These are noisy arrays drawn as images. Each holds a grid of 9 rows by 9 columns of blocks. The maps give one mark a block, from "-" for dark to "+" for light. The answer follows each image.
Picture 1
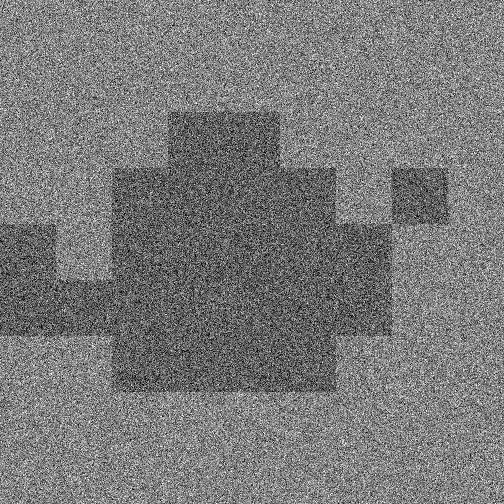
+ + + + + + + + +
+ + + + + + + + +
+ + + - - + + + +
+ + - - - - + - +
- + - - - - - + +
- - - - - - - + +
+ + - - - - + + +
+ + + + + + + + +
+ + + + + + + + +
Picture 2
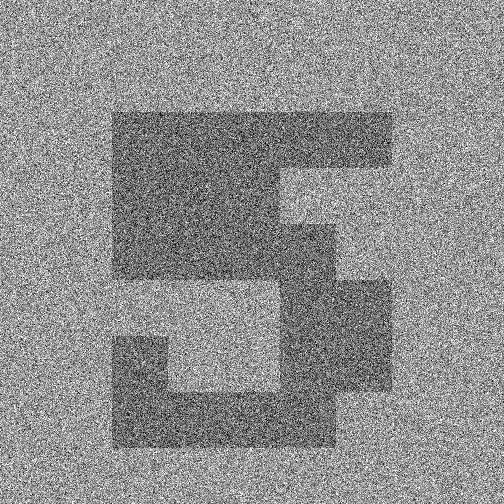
+ + + + + + + + +
+ + + + + + + + +
+ + - - - - - + +
+ + - - - + + + +
+ + - - - - + + +
+ + + + + - - + +
+ + - + + - - + +
+ + - - - - + + +
+ + + + + + + + +
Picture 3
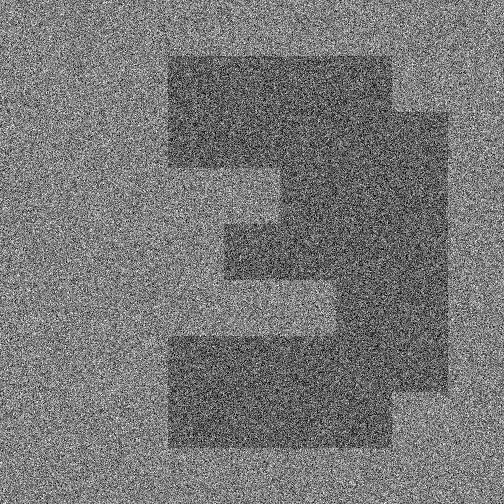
+ + + + + + + + +
+ + + - - - - + +
+ + + - - - - - +
+ + + + + - - - +
+ + + + - - - - +
+ + + + + + - - +
+ + + - - - - - +
+ + + - - - - + +
+ + + + + + + + +
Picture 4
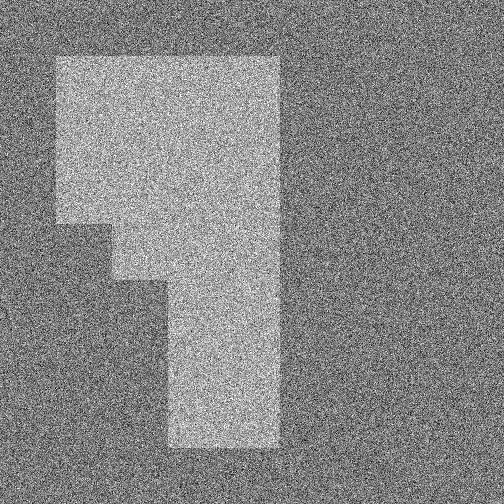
- - - - - - - - -
- + + + + - - - -
- + + + + - - - -
- + + + + - - - -
- - + + + - - - -
- - - + + - - - -
- - - + + - - - -
- - - + + - - - -
- - - - - - - - -
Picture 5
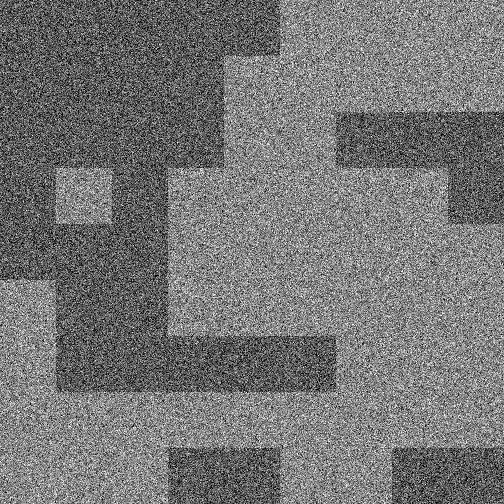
- - - - - + + + +
- - - - + + + + +
- - - - + + - - -
- + - + + + + + -
- - - + + + + + +
+ - - + + + + + +
+ - - - - - + + +
+ + + + + + + + +
+ + + - - + + - -
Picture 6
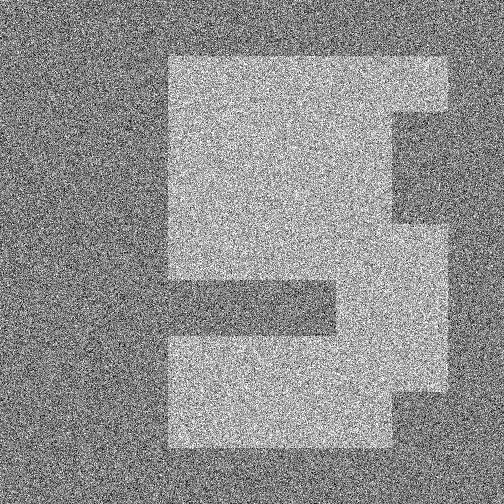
- - - - - - - - -
- - - + + + + + -
- - - + + + + - -
- - - + + + + - -
- - - + + + + + -
- - - - - - + + -
- - - + + + + + -
- - - + + + + - -
- - - - - - - - -
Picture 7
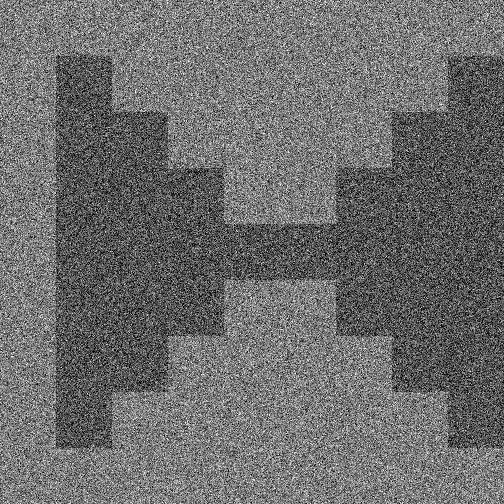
+ + + + + + + + +
+ - + + + + + + -
+ - - + + + + - -
+ - - - + + - - -
+ - - - - - - - -
+ - - - + + - - -
+ - - + + + + - -
+ - + + + + + + -
+ + + + + + + + +
